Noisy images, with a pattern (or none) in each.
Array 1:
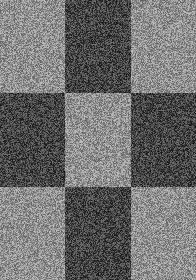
a checkerboard
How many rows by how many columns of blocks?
3 by 3
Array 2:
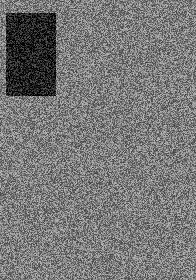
one block
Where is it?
top left
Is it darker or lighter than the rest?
darker
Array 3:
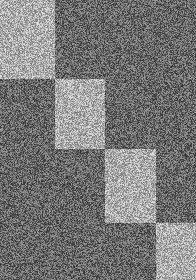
blocks along the diagonal
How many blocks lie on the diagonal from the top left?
4
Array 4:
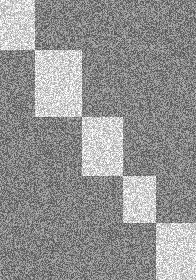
blocks along the diagonal
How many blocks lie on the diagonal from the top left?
5
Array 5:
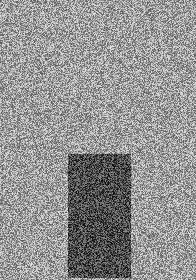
one block
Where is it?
bottom middle
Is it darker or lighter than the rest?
darker
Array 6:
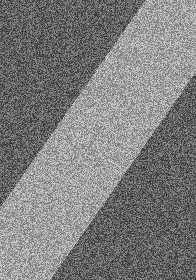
a diagonal band
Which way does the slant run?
bottom left to top right
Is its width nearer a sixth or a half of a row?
a half
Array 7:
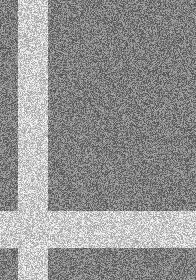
bands of rows crossing bands of columns
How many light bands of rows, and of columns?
1 and 1
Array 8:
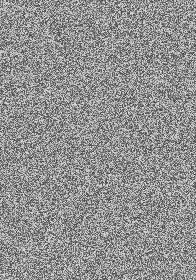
only noise
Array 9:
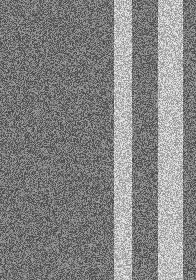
bands of columns
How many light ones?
2
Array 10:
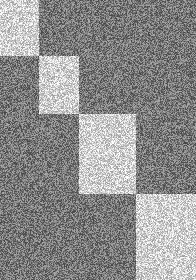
blocks along the diagonal
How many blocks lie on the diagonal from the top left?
4
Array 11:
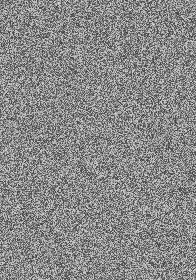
only noise
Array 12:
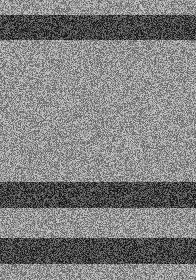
bands of rows
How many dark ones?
3
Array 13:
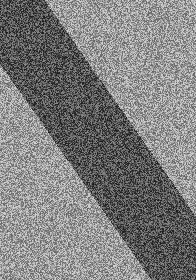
a diagonal band
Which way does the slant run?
top left to bottom right
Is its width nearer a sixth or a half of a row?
a half
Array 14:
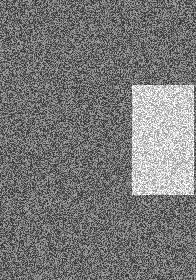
one block
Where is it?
middle right
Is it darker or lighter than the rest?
lighter
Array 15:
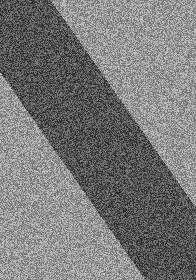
a diagonal band
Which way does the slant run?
top left to bottom right
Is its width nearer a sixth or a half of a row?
a half
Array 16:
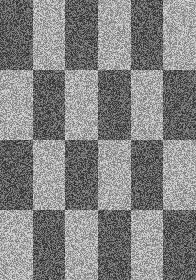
a checkerboard
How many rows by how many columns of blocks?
4 by 6
